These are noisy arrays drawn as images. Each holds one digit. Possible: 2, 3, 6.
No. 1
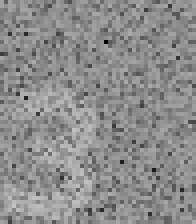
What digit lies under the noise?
3
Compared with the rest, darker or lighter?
lighter
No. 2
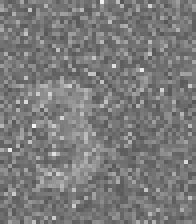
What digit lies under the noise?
3
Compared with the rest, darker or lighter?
lighter
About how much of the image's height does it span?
half
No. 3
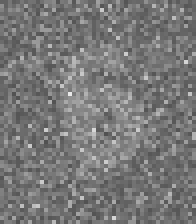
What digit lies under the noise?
6
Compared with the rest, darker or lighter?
lighter
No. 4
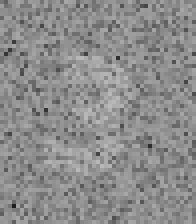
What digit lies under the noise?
3
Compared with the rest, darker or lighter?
lighter
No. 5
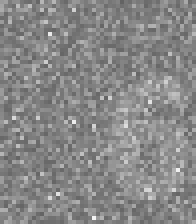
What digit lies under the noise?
6
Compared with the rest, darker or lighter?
lighter
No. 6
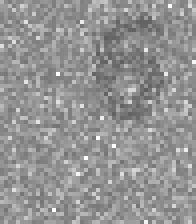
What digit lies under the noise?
6
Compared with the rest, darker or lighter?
darker
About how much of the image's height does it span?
half
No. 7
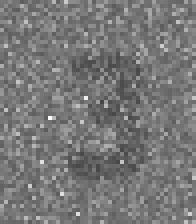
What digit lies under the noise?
3
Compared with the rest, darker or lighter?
darker
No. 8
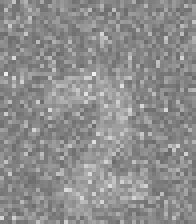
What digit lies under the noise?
2
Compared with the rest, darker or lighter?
lighter
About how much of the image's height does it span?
two thirds
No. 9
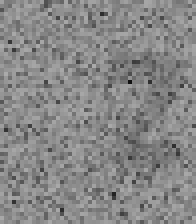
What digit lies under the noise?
2
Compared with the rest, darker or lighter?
darker
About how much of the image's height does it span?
half
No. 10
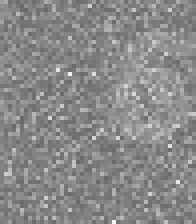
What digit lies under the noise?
6
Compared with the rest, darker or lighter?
lighter
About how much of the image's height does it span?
half
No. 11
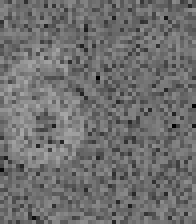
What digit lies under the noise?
6
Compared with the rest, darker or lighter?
lighter
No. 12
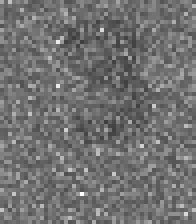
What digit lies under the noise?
3
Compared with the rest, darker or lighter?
darker
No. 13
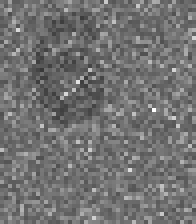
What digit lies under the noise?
6
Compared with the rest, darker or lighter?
darker
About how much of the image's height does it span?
half
